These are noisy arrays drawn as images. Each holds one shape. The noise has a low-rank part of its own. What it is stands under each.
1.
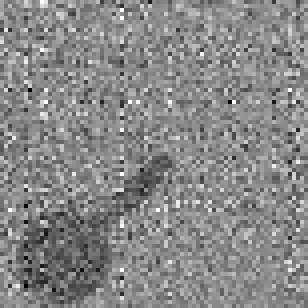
lollipop
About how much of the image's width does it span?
half
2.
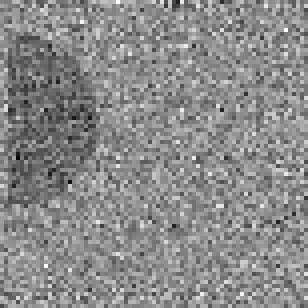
half disc
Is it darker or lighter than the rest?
darker
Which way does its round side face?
right
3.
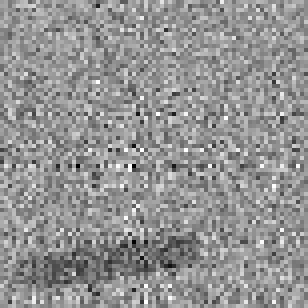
bar
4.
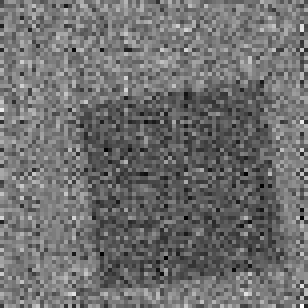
square
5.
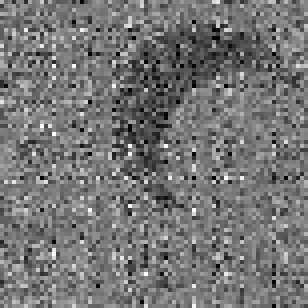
crescent
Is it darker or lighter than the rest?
darker
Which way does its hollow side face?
down and right
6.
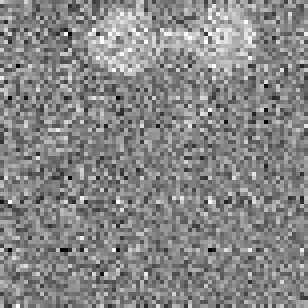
dumbbell
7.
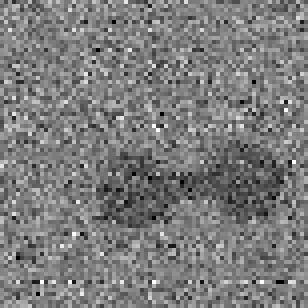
dumbbell
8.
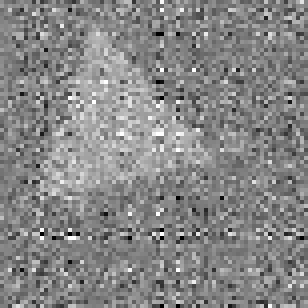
triangle
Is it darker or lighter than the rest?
lighter
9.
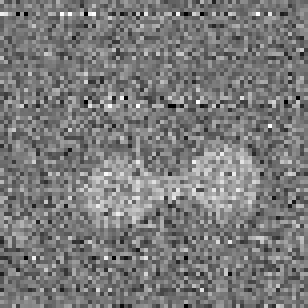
dumbbell
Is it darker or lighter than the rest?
lighter
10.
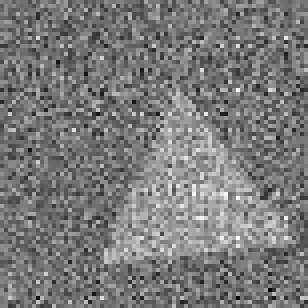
triangle
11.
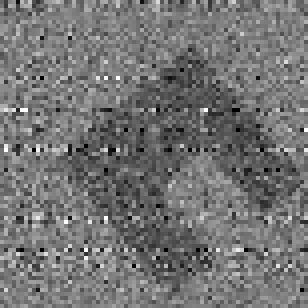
square with a notch
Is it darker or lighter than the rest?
darker
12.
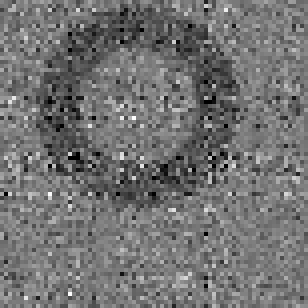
ring
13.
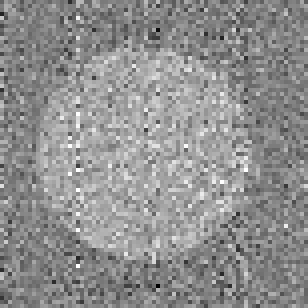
disc
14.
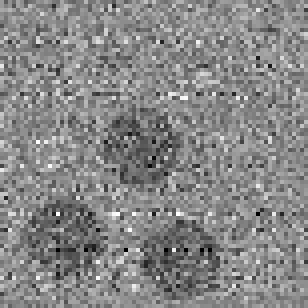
three dots
